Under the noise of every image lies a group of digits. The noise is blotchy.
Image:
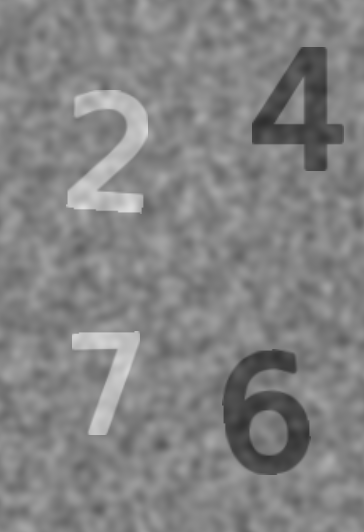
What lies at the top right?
4
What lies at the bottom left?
7
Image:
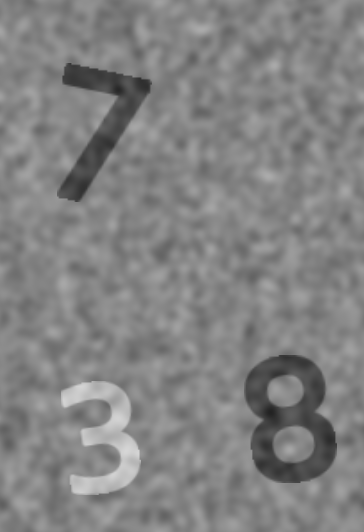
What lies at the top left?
7
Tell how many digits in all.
3
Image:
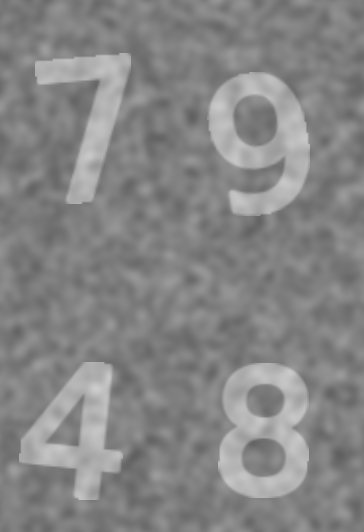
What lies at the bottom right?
8
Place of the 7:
top left
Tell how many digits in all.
4
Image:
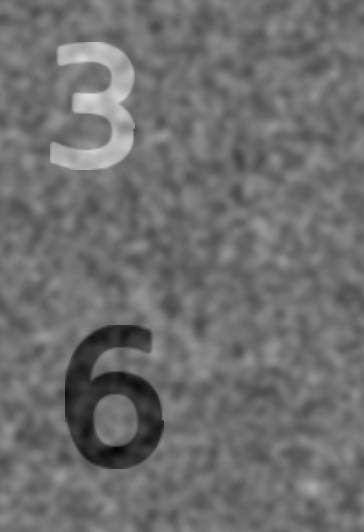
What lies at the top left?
3
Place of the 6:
bottom left
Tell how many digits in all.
2
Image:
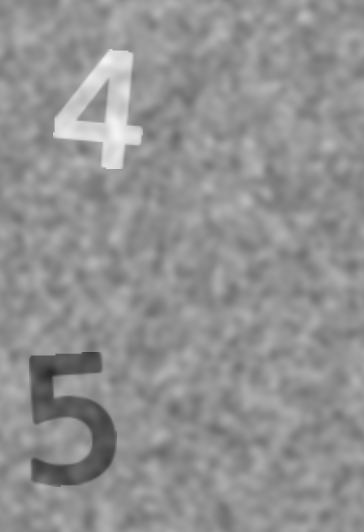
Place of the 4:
top left
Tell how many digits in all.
2
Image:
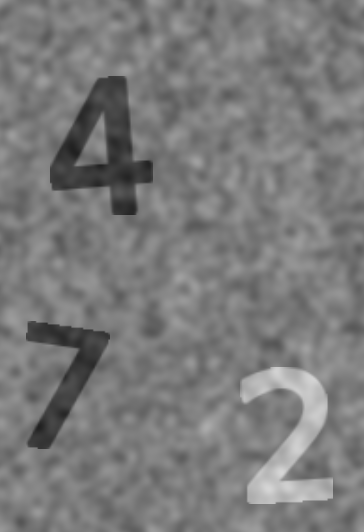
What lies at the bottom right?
2
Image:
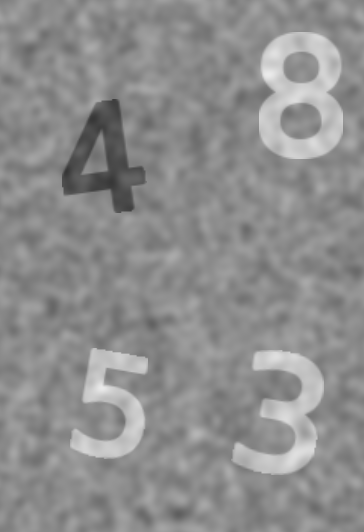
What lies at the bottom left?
5
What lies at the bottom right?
3
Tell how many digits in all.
4
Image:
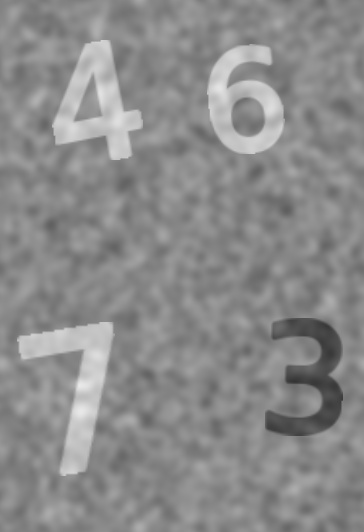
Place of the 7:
bottom left
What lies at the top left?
4
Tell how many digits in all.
4
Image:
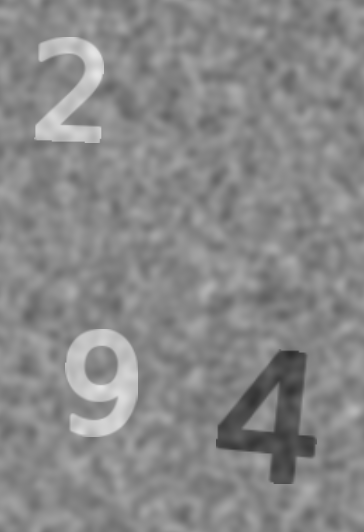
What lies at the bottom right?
4
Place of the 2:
top left
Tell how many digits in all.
3
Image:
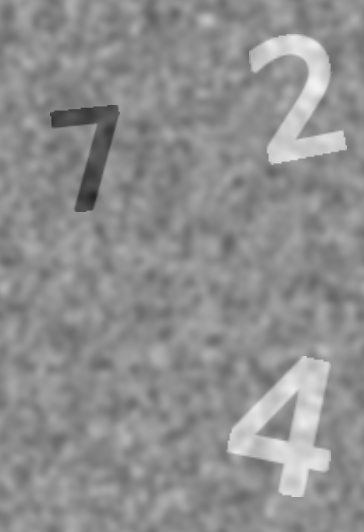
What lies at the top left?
7
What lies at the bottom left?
nothing
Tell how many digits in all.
3
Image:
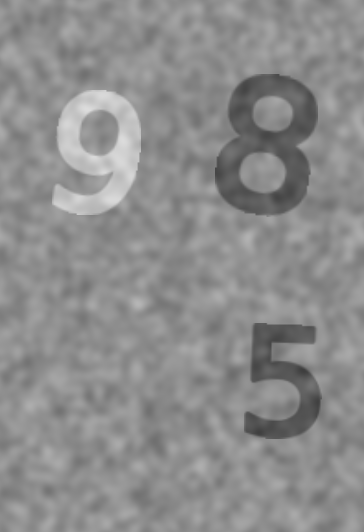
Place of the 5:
bottom right
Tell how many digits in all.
3
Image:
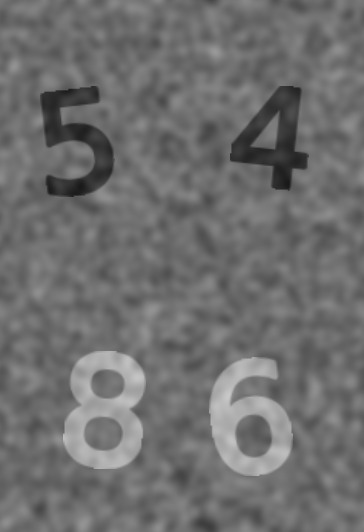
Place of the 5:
top left
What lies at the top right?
4
